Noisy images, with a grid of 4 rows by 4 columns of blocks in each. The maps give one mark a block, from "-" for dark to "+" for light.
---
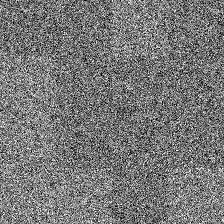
- - + -
+ - - -
+ - - -
+ + - +
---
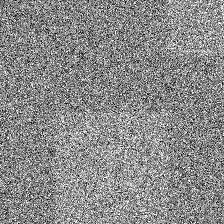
- - - +
- - - -
- + + -
- + + -
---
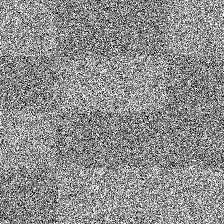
+ - - +
- + + -
+ - - -
- + + +
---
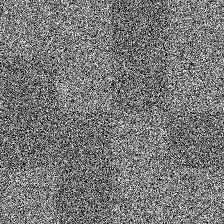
+ + - +
- + - +
- - + -
+ - + +
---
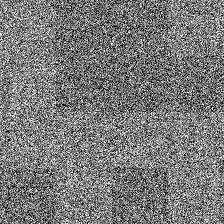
+ - - +
+ - - -
+ + + +
- + - +
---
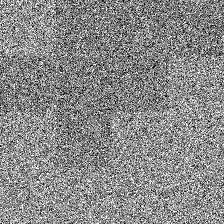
+ - - -
- - - +
+ - + +
+ + + +
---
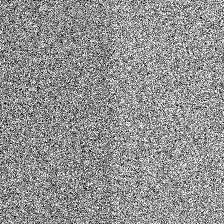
- - + +
- - + +
- - + +
- - + +
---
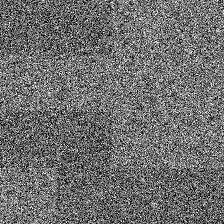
- - + +
+ + + +
- - + +
+ - - -
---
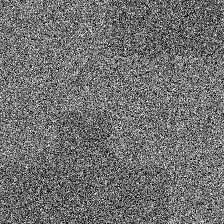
+ + - -
+ + + +
+ - + +
- - - +
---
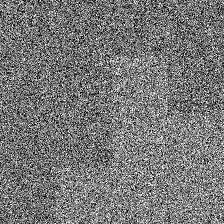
- - - -
- - + -
- - + +
- + + +
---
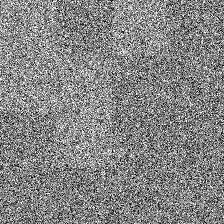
+ - + -
+ + - -
- + - -
- - - -
